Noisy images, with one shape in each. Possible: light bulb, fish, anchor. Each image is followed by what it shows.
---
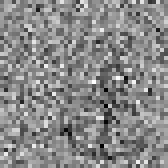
anchor
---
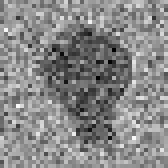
light bulb
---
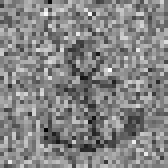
anchor
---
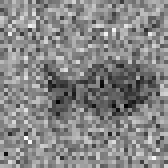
fish
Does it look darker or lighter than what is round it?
darker
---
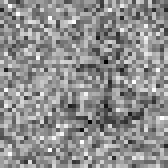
anchor
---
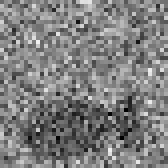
fish
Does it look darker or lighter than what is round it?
darker
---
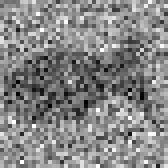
fish
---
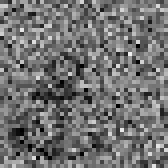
anchor
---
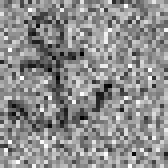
anchor
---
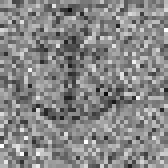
anchor
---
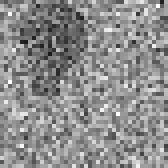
light bulb
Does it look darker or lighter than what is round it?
darker
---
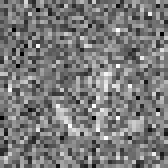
anchor
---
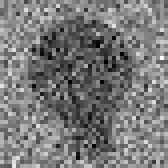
light bulb
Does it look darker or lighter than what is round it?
darker
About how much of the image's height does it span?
nearly all
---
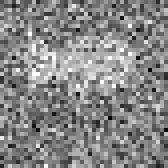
fish
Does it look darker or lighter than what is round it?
lighter
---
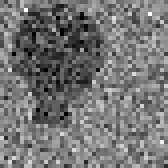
light bulb
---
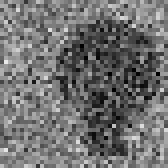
light bulb
